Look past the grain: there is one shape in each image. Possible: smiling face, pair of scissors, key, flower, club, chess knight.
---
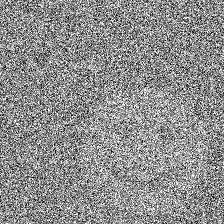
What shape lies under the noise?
smiling face
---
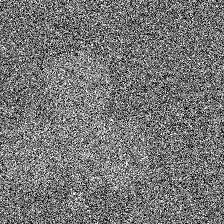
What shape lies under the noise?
club
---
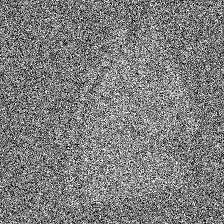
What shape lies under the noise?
chess knight
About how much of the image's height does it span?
nearly all
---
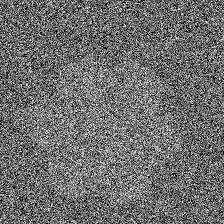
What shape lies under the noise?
flower
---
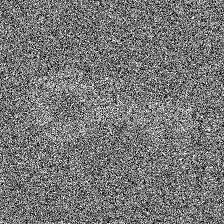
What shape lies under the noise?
key
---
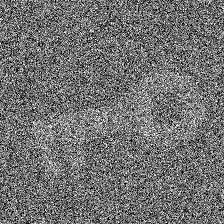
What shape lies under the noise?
key
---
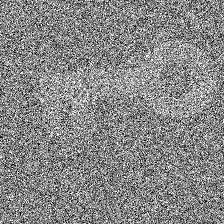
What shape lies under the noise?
key
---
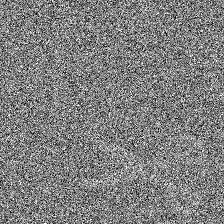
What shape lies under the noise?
pair of scissors
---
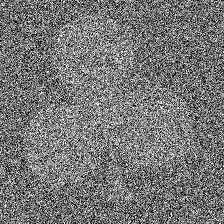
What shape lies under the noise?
club
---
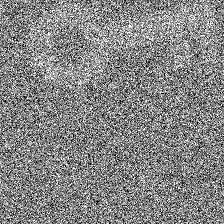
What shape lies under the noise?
key
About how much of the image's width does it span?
nearly all
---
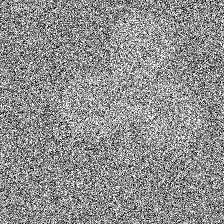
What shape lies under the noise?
club
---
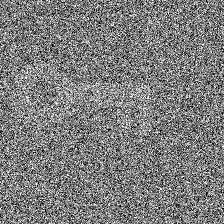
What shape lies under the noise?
key
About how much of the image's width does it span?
two thirds
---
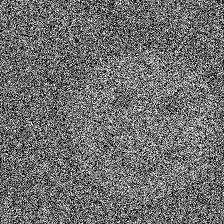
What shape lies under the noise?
smiling face
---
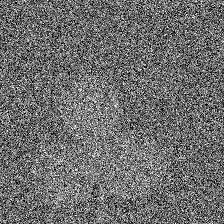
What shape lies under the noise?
club
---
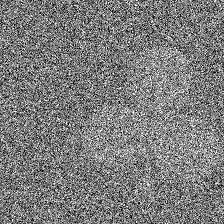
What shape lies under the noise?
club
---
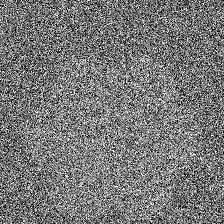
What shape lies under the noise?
flower
